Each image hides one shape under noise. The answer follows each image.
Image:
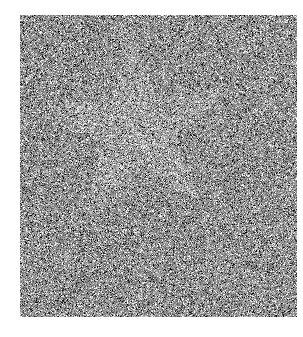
star
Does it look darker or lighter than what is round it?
lighter
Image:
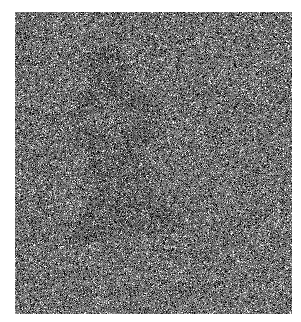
chess bishop
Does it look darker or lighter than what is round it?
darker
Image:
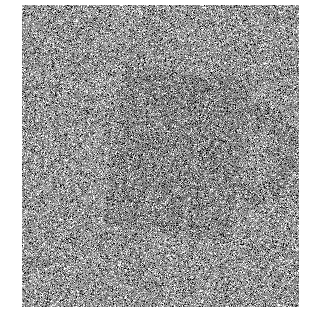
cup
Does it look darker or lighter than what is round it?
darker
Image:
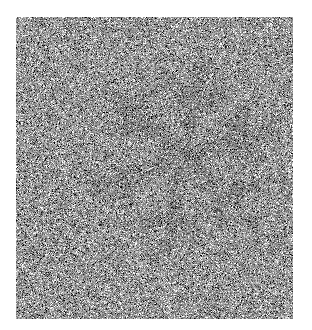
snowflake
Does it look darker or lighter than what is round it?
darker
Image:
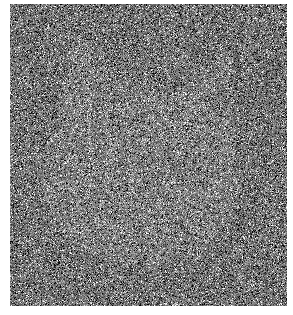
cat's head
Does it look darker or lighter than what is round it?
lighter
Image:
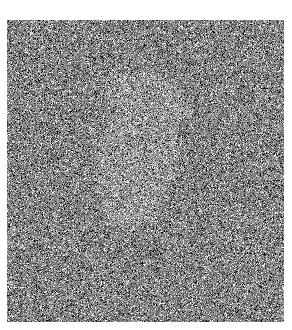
footprint
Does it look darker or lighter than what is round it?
lighter
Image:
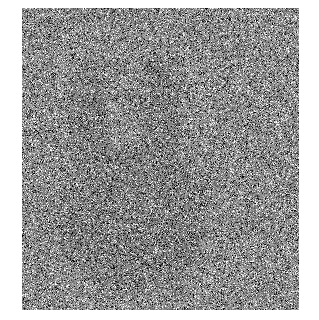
rabbit's head
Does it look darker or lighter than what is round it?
darker
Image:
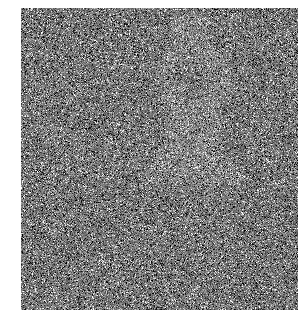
chess bishop
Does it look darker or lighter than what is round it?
lighter
